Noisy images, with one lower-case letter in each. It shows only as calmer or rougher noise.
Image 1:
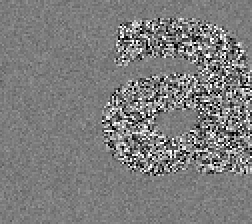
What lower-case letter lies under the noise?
a
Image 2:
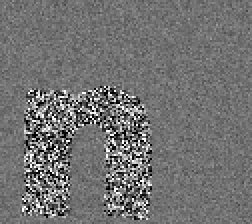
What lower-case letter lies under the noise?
n
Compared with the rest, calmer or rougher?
rougher
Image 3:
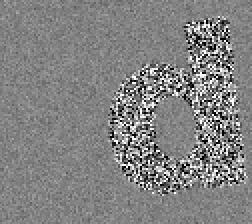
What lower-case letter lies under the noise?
d
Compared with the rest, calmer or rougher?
rougher
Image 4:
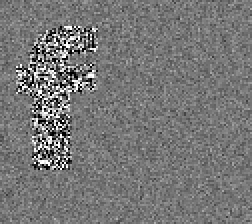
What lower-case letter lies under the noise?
f
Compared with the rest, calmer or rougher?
rougher
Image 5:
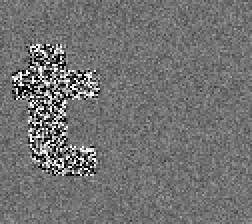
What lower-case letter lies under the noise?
t
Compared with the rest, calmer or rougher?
rougher
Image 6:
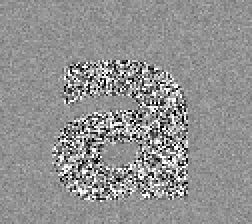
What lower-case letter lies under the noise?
a
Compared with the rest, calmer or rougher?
rougher
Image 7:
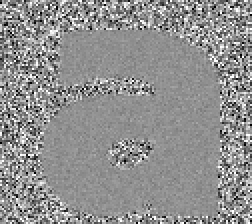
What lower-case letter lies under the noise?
a
